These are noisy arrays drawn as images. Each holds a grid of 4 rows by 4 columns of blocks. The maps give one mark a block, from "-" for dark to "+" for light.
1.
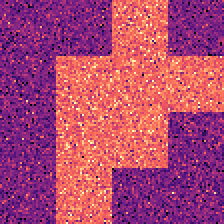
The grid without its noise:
- - + -
- + + +
- + + -
- + - -
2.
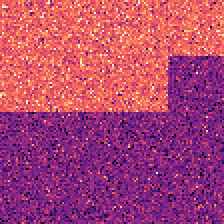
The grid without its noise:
+ + + +
+ + + -
- - - -
- - - -
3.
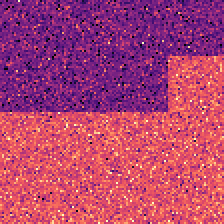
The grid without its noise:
- - - -
- - - +
+ + + +
+ + + +
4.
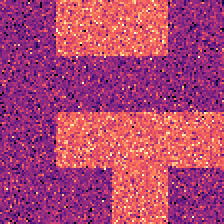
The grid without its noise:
- + + -
- - - -
- + + +
- - + -
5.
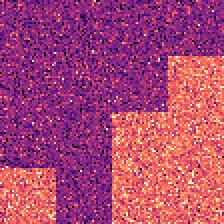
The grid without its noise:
- - - -
- - - +
- - + +
+ - + +
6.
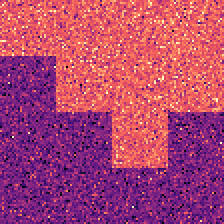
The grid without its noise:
+ + + +
- + + +
- - + -
- - - -
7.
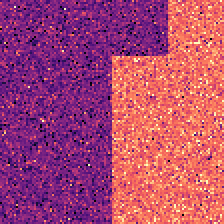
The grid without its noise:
- - - +
- - + +
- - + +
- - + +
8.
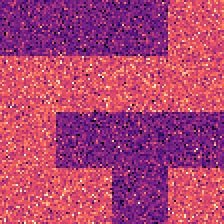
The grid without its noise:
- - - +
+ + + +
+ - - -
+ + - +
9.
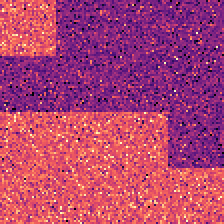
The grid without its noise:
+ - - -
- - - -
+ + + -
+ + + +
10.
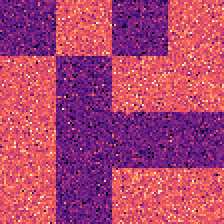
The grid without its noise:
- + - +
+ - + +
+ - - -
+ - + +
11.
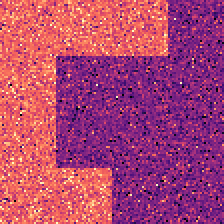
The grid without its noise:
+ + + -
+ - - -
+ - - -
+ + - -
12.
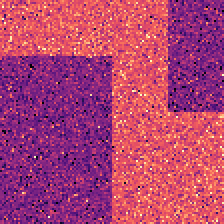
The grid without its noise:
+ + + -
- - + -
- - + +
- - + +
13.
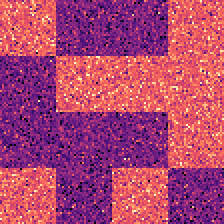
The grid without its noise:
+ - - +
- + + +
- - - +
+ - + -
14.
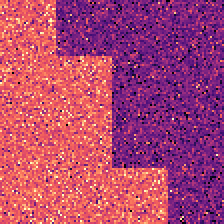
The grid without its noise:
+ - - -
+ + - -
+ + - -
+ + + -
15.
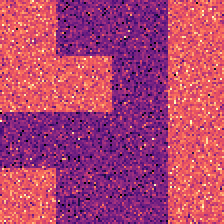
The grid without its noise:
+ - - +
+ + - +
- - - +
+ - - +
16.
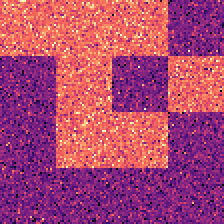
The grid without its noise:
+ + + -
- + - +
- + + -
- - - -
